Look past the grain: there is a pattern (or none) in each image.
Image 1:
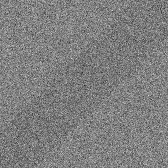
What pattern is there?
a diagonal band
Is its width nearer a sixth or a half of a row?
a half
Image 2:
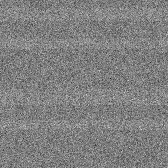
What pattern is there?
bands of rows
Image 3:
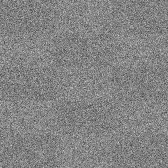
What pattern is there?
a checkerboard
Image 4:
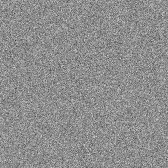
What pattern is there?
only noise
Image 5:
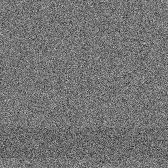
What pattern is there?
one band of rows
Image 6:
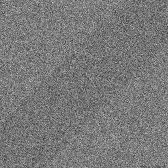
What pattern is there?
a diagonal band
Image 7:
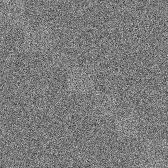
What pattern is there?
blocks along the diagonal
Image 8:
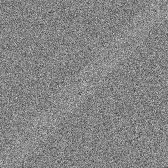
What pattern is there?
a diagonal band
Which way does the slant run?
bottom left to top right
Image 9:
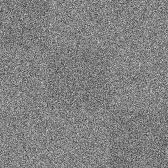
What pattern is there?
blocks along the diagonal
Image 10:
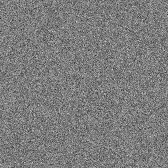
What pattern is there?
only noise
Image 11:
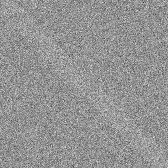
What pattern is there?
a diagonal band
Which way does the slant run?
top left to bottom right
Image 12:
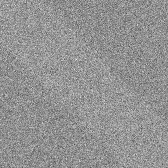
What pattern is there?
a diagonal band
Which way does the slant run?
top left to bottom right
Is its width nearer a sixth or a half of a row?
a half
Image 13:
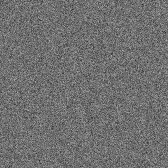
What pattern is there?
only noise
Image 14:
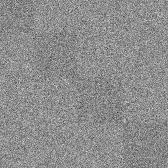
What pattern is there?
blocks along the diagonal
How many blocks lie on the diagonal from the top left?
4
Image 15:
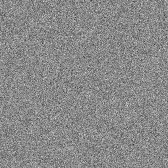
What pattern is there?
only noise
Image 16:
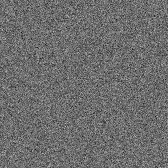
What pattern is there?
only noise
